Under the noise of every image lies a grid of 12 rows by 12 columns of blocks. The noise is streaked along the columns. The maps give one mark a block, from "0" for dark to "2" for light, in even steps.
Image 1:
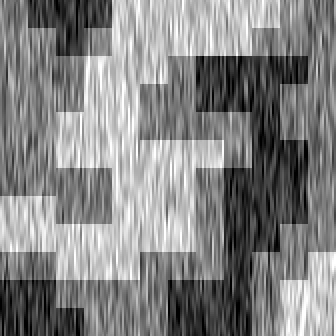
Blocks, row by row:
100022222211
110122222111
111222100001
111221100011
112221111011
112222221001
111122210001
221122210001
222222210011
112221110112
001111000122
000111000122
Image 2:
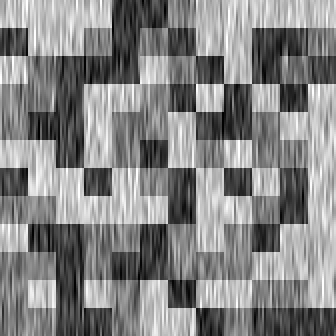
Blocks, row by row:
222200122222
022101022001
210002102010
110221020202
100211200122
220210212112
022021020202
112222022102
200110121022
110100111222
120212022112
110012201000
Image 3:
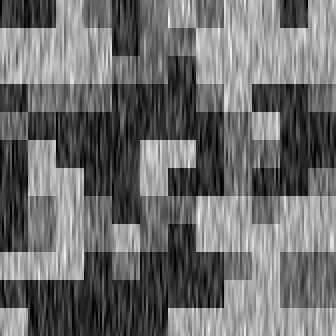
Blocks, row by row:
002101212202
222201122222
222211022222
011100012001
100000001200
020002201100
022002001001
012101122122
012121022222
222010001211
000000002211
200000222222
